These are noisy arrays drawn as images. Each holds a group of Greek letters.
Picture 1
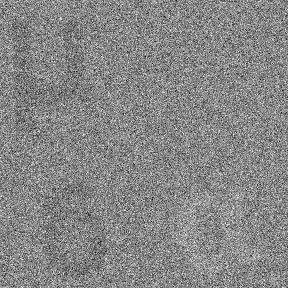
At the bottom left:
delta
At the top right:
nothing
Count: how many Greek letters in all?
3
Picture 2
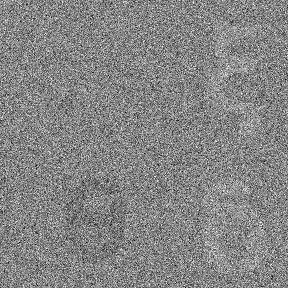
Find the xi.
top right
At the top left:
nothing
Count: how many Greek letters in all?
3
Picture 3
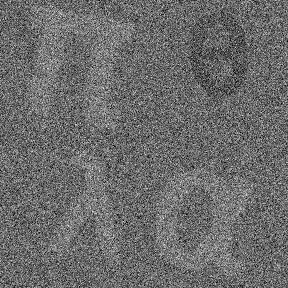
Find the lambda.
bottom left
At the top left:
pi
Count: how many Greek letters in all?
4
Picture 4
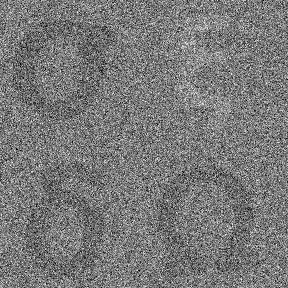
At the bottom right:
omega
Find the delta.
bottom left
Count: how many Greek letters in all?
4
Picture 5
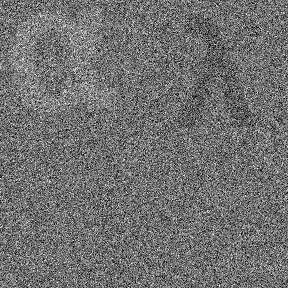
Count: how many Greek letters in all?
2
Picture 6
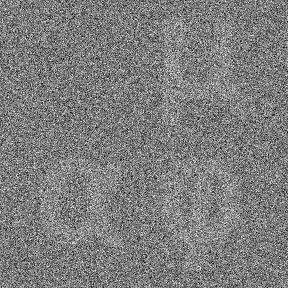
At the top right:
mu
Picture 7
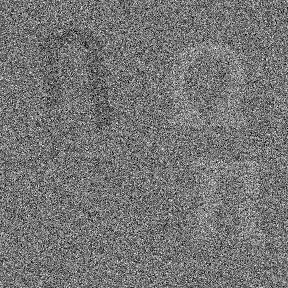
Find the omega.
top right
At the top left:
eta
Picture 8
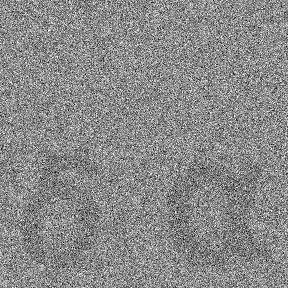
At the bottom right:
alpha
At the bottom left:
delta
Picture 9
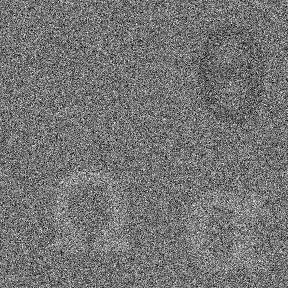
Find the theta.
top right
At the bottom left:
omega
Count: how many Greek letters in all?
3
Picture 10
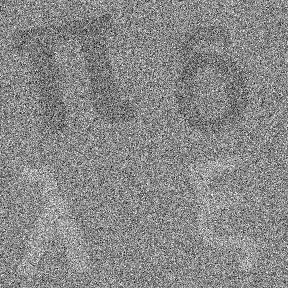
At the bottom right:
xi
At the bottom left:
lambda
